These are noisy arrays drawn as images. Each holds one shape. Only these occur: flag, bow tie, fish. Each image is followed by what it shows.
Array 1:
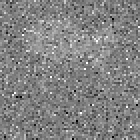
light fish
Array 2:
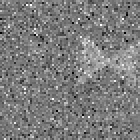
light bow tie, middle right
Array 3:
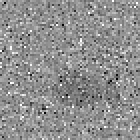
dark fish
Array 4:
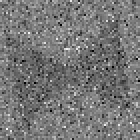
dark bow tie
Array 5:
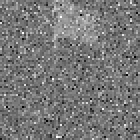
light flag, top middle
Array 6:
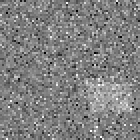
light flag, bottom right
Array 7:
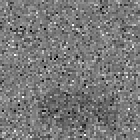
dark fish
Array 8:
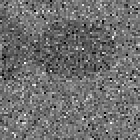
dark fish
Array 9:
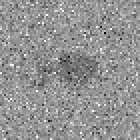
dark fish, centre
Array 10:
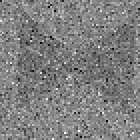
dark bow tie
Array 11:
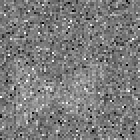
light bow tie
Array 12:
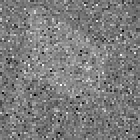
light flag
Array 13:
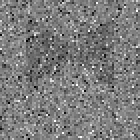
dark bow tie
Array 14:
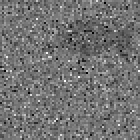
dark fish
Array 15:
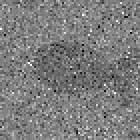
dark fish
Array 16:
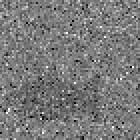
dark fish
